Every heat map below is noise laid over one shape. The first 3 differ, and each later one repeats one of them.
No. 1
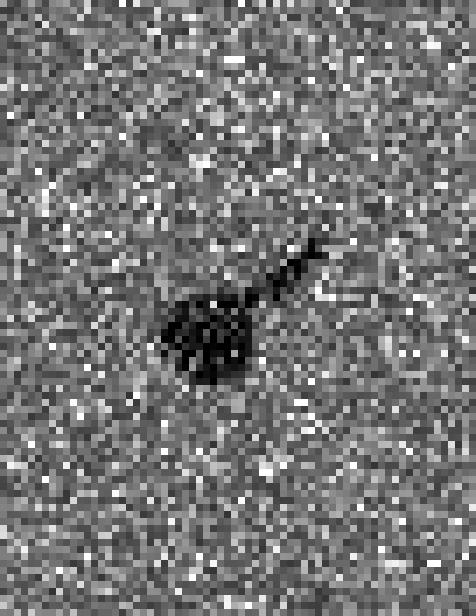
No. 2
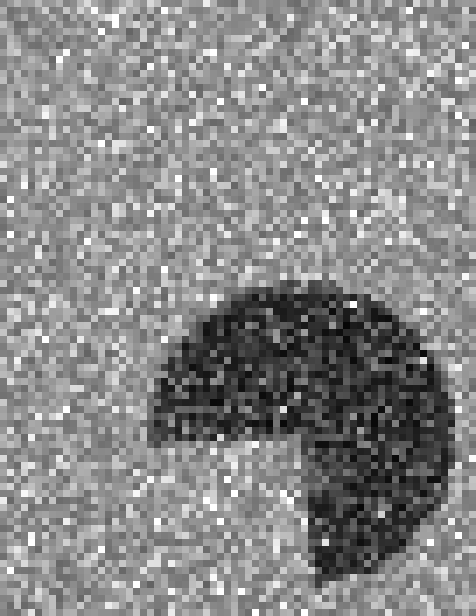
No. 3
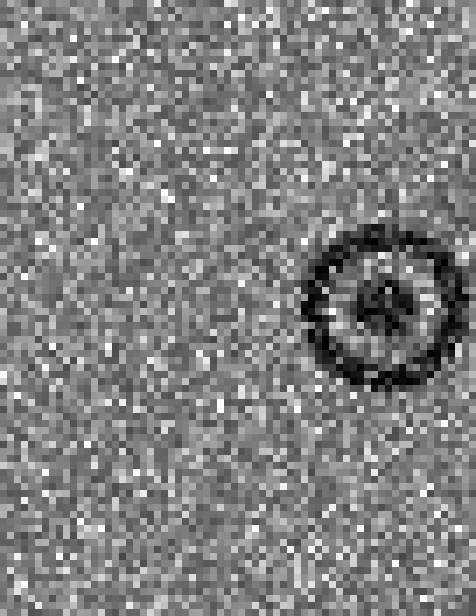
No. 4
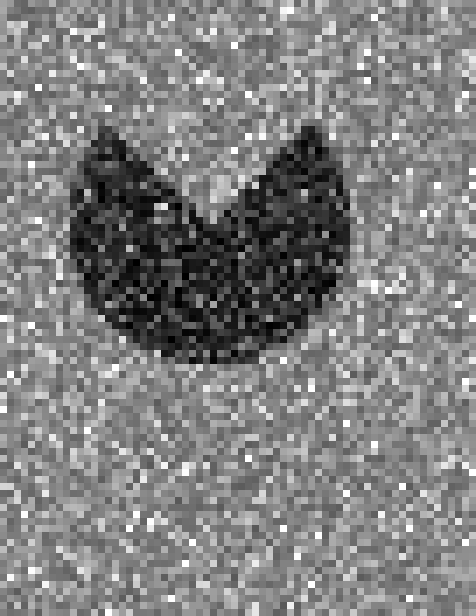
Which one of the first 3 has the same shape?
2
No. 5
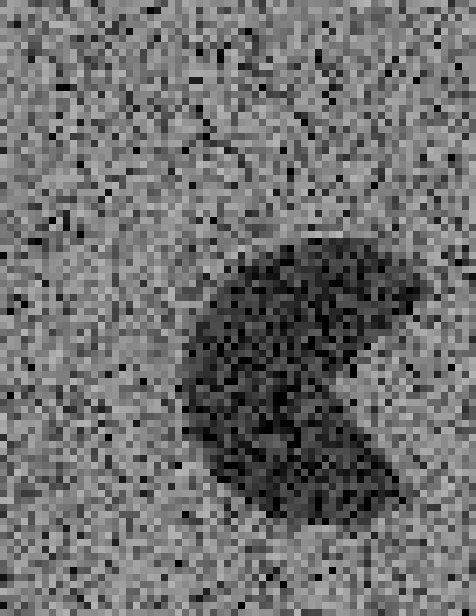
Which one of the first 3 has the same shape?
2
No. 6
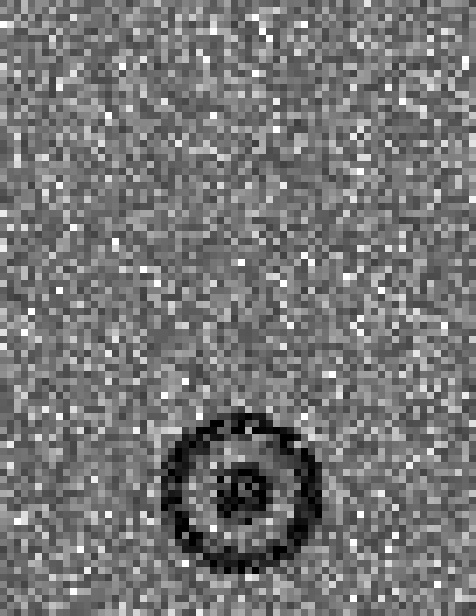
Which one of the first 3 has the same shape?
3
